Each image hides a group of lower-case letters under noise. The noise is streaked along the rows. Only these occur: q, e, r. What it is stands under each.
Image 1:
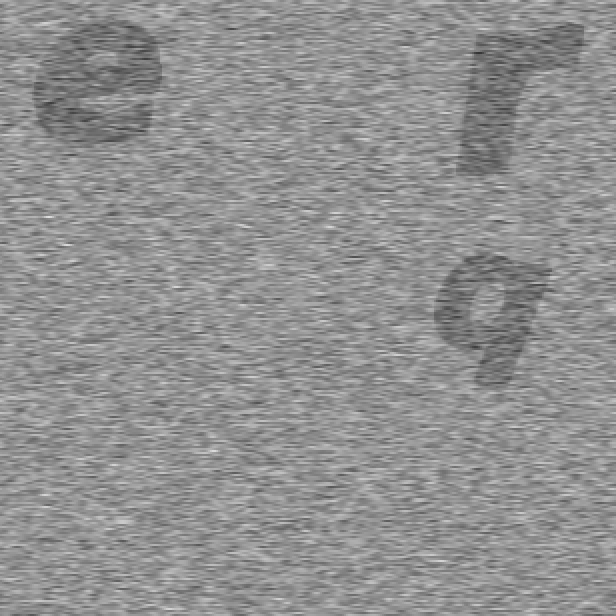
top left: e; top right: r; middle right: q
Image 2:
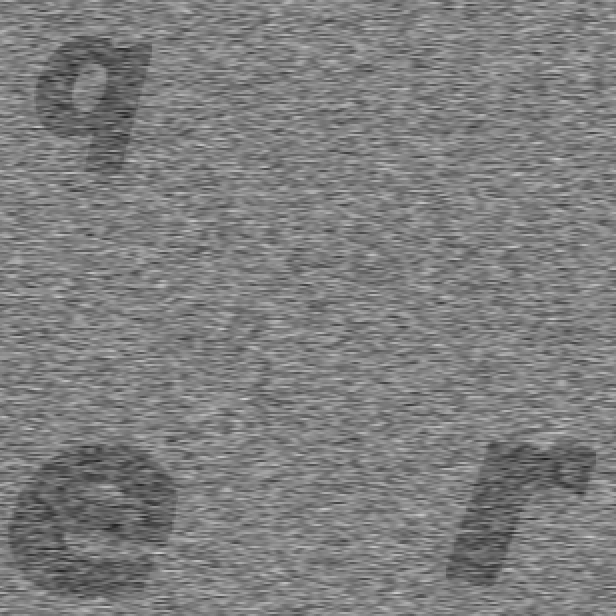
top left: q; bottom left: e; bottom right: r
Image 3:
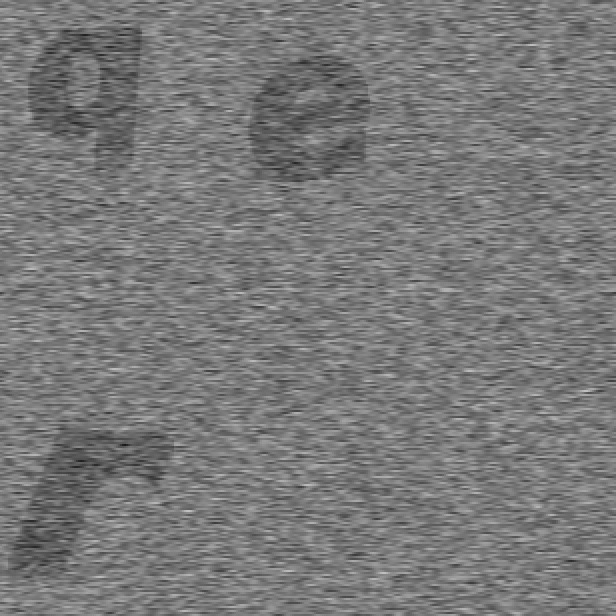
top left: q; top middle: e; bottom left: r
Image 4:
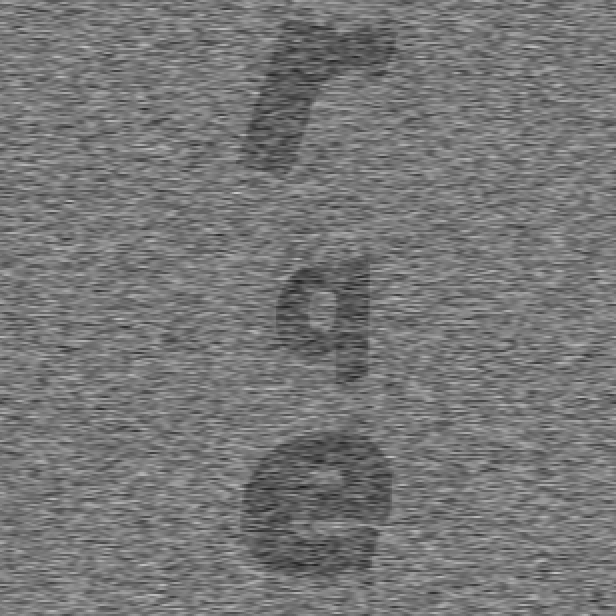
top middle: r; centre: q; bottom middle: e
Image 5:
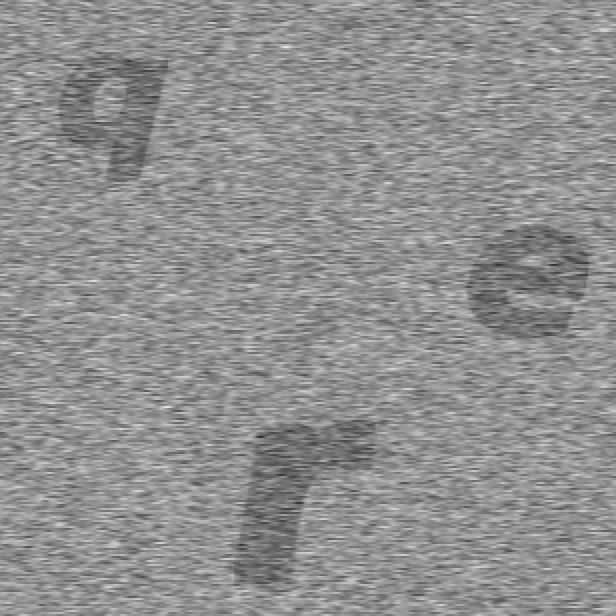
top left: q; middle right: e; bottom middle: r
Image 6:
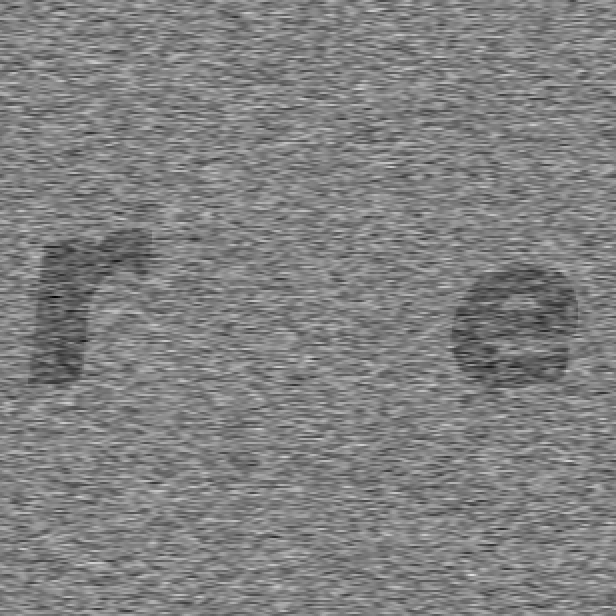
middle left: r; middle right: e
